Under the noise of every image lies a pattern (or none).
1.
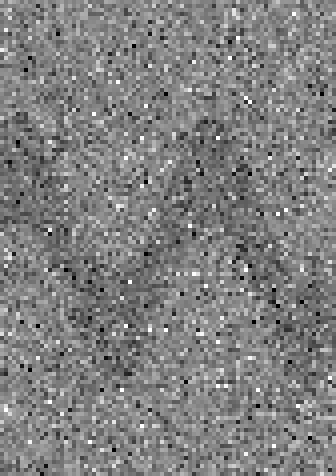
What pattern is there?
a wavy band
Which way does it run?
left to right
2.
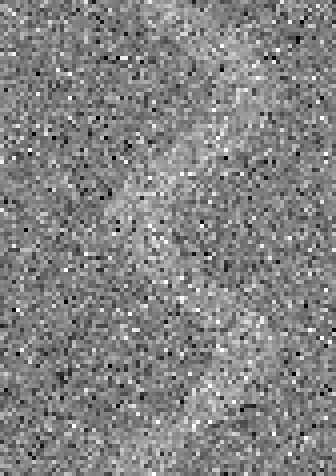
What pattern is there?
a wavy band
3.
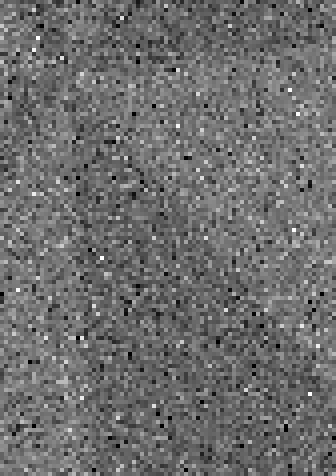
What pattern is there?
spokes from one point
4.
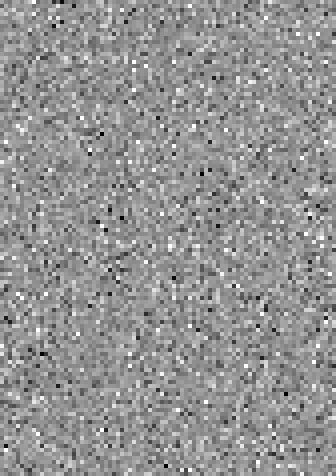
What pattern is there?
only noise
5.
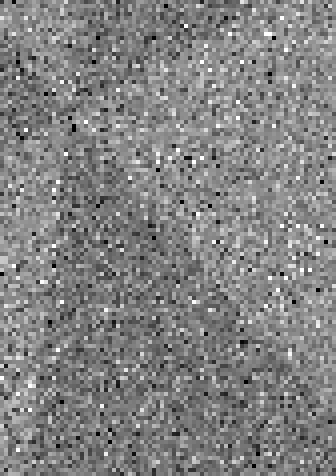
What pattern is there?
spokes from one point
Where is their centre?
top left
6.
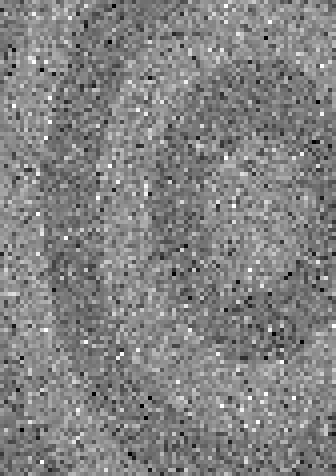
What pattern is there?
rings round one point
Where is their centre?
middle right
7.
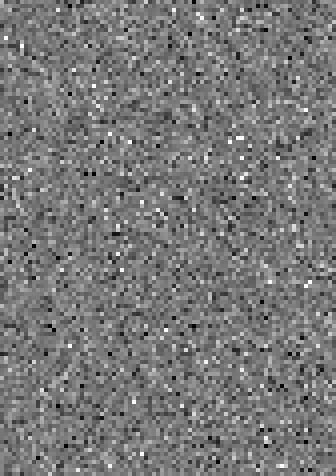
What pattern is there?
only noise
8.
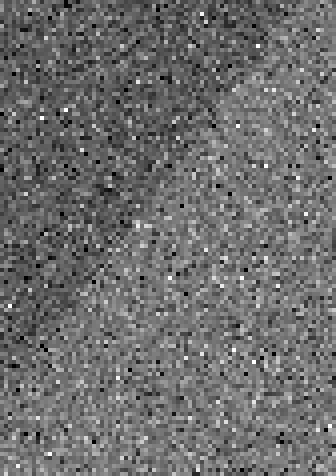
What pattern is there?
a sharp edge
